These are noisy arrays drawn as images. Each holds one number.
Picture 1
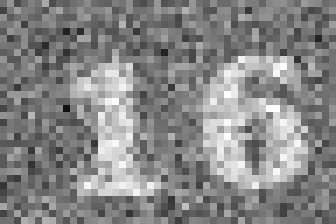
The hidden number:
16
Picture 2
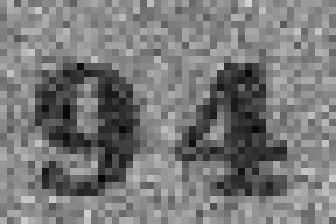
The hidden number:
94
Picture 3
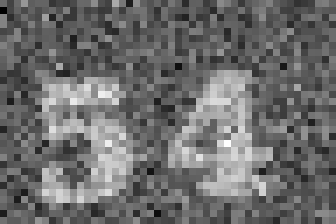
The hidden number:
54
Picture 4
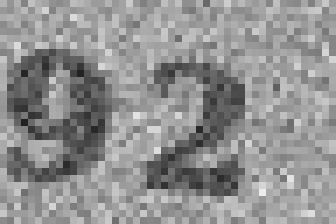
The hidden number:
92
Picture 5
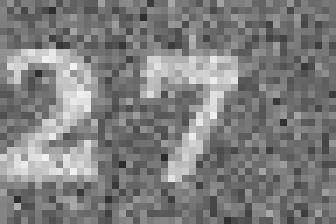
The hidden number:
27
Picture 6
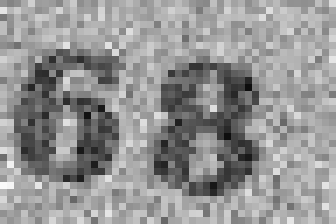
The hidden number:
68
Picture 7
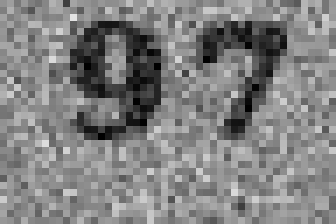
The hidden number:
97
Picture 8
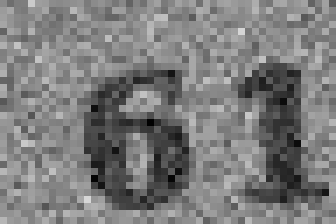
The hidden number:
61
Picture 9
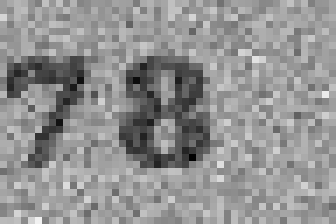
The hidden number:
78
